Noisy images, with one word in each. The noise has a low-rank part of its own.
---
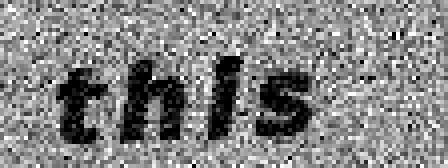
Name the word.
this
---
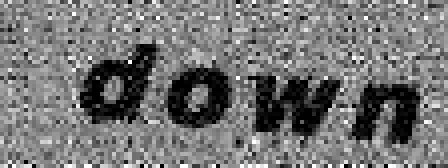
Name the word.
down
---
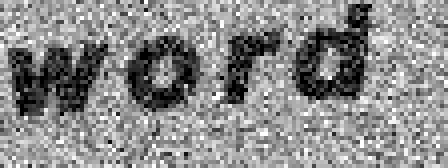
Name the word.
word
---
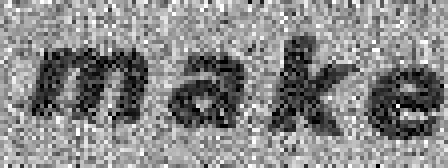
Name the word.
make
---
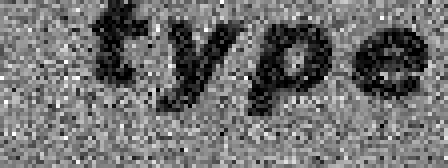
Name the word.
type
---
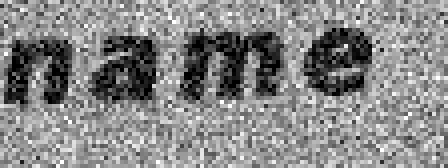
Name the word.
name
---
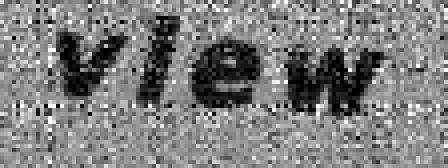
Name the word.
view
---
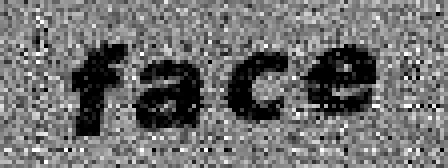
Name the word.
face
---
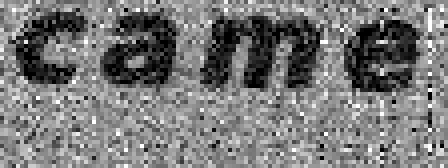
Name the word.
came
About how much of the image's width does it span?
nearly all
